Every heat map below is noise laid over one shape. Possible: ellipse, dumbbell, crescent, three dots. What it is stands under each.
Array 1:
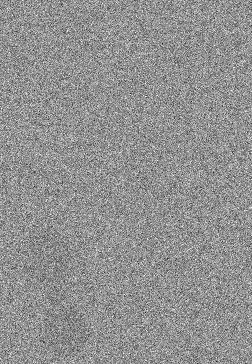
dumbbell
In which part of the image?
bottom left
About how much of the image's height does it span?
a third
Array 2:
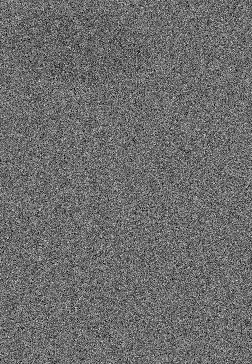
ellipse
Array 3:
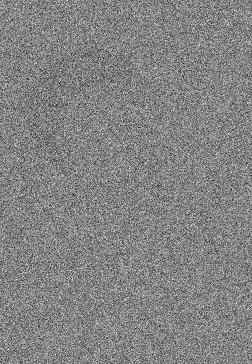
crescent
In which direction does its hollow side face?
down and right
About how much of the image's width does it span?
half
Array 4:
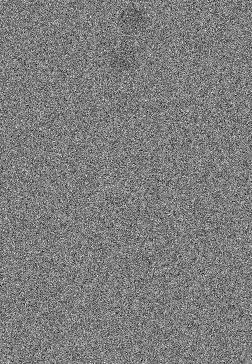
dumbbell
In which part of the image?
top middle
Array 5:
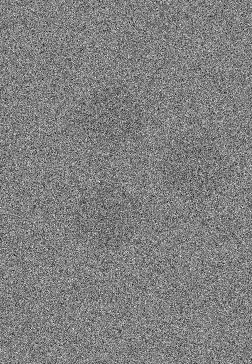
three dots
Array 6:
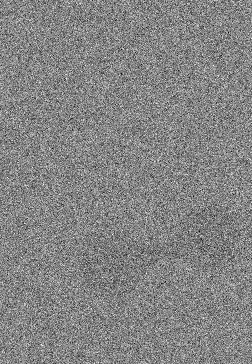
dumbbell
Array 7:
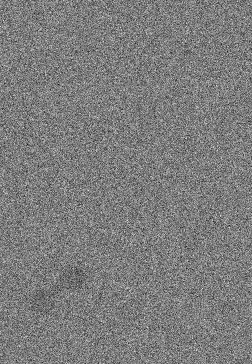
dumbbell
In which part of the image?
bottom left
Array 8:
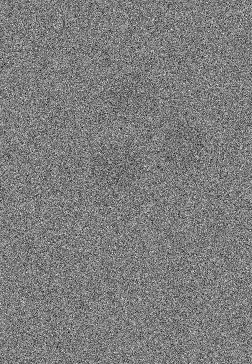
three dots
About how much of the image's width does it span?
half
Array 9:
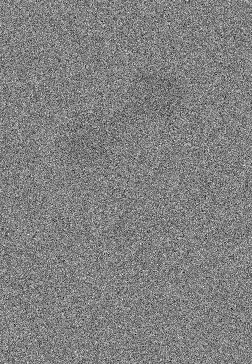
dumbbell
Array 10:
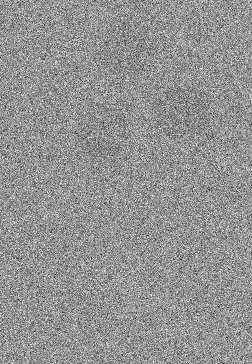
three dots
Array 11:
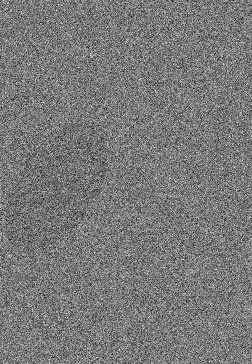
ellipse
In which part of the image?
middle left
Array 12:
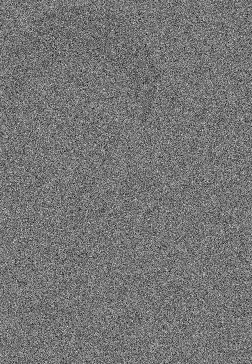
crescent
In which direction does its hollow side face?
down
